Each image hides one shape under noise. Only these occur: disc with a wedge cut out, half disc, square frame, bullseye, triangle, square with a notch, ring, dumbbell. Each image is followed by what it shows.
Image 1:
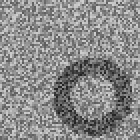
ring
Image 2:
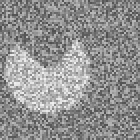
disc with a wedge cut out
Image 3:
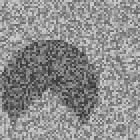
disc with a wedge cut out
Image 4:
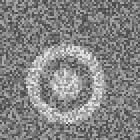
bullseye
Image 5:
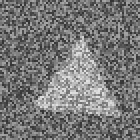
triangle
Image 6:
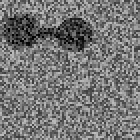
dumbbell
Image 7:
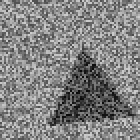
triangle
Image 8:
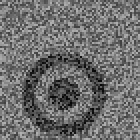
bullseye
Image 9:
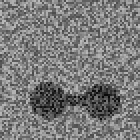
dumbbell
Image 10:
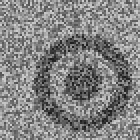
bullseye
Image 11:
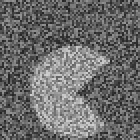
disc with a wedge cut out
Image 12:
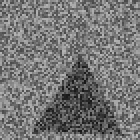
triangle
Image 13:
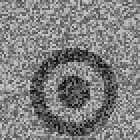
bullseye
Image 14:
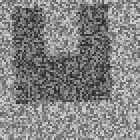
square with a notch
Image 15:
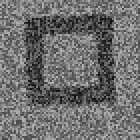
square frame
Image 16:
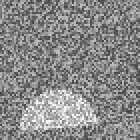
half disc
